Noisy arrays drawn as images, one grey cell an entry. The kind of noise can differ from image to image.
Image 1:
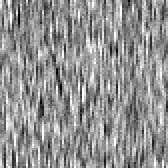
streaked along the columns
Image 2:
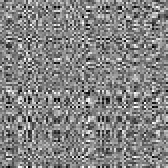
low rank plus noise
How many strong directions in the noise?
two
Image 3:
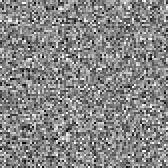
low rank plus noise
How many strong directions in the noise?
five to eight
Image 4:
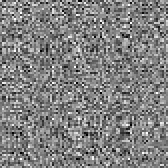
low rank plus noise
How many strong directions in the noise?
three or four
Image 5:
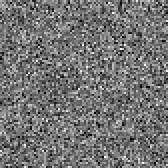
independent entries
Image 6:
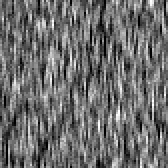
streaked along the columns
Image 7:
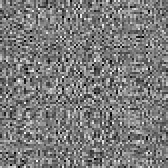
low rank plus noise
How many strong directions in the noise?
three or four
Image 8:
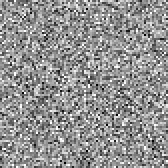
independent entries
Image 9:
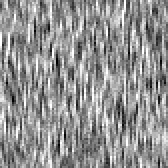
streaked along the columns
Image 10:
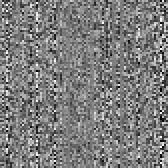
columns of uneven size
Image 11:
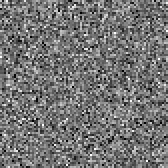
independent entries
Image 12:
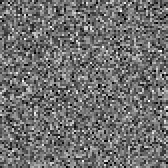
independent entries
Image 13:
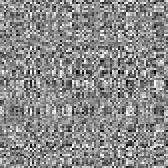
low rank plus noise
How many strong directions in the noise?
two
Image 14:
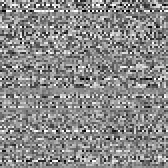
rows of uneven size
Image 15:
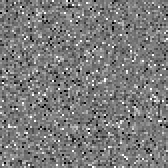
heavy tails
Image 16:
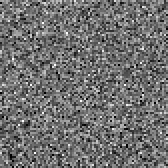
independent entries
